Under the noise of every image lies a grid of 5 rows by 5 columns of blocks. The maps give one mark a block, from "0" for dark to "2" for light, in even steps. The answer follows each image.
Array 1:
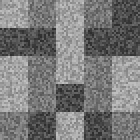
2 1 2 1 0
0 0 2 0 0
2 1 2 1 2
2 1 0 1 2
1 0 2 0 1
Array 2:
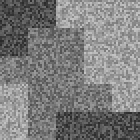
0 0 2 2 2
0 1 1 2 2
1 1 1 2 2
2 1 1 1 2
2 1 0 0 0
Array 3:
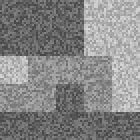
0 0 0 2 2
0 0 0 2 2
2 1 1 1 2
1 1 0 1 2
0 0 0 0 0
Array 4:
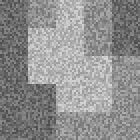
0 1 2 1 0
0 2 2 1 0
0 2 2 2 1
0 0 2 2 1
0 0 1 1 1
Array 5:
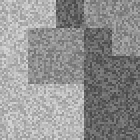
2 2 0 1 1
2 1 1 0 1
2 1 1 0 0
2 2 2 0 0
2 2 2 0 0
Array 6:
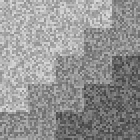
2 2 2 2 1
2 2 2 1 1
2 2 1 1 0
2 1 1 0 0
1 1 0 0 0
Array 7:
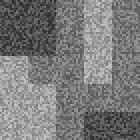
0 0 1 2 1
0 0 1 2 1
2 1 1 2 1
2 2 1 1 1
2 2 1 0 0
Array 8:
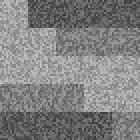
2 0 0 0 0
2 2 1 1 1
2 2 2 2 2
1 1 1 2 2
0 0 0 0 1
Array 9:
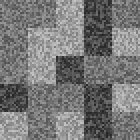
1 1 2 0 1
1 2 2 0 2
1 2 0 1 1
0 1 1 0 2
2 1 2 0 1
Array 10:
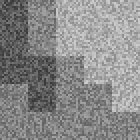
0 1 2 2 2
0 1 2 2 2
0 0 1 2 2
1 0 1 1 2
1 1 1 1 1
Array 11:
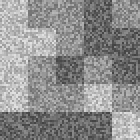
2 1 1 0 1
2 2 1 0 0
2 1 0 1 0
2 1 1 2 1
0 0 0 0 2
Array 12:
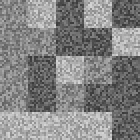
1 2 0 2 0
1 1 0 0 2
1 0 2 1 0
1 0 1 0 0
2 2 2 2 0
